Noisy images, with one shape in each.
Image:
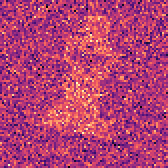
chess bishop
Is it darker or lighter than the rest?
lighter
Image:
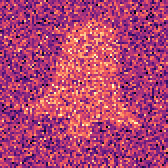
bell
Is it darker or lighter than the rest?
lighter
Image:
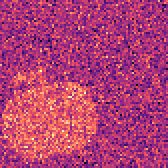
apple
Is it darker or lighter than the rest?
lighter
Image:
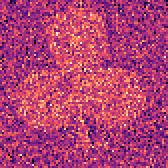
club
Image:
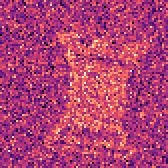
chess rook
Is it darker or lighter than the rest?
lighter
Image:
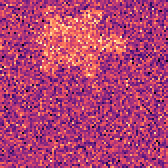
turtle
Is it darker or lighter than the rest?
lighter
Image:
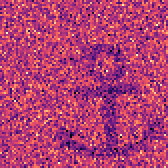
anchor
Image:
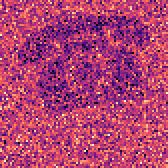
telephone
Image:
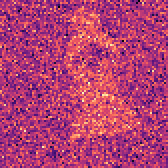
chess bishop
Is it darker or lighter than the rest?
lighter
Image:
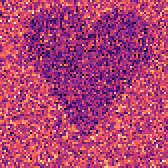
heart
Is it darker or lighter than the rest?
darker
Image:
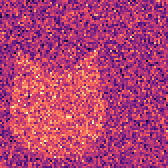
cat's head
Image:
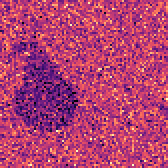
pear
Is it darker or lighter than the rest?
darker
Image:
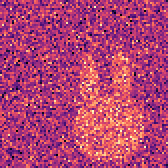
rabbit's head
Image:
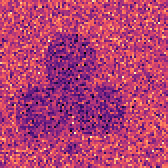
club
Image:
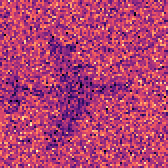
airplane
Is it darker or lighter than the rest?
darker
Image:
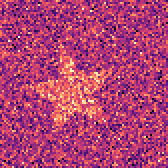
star
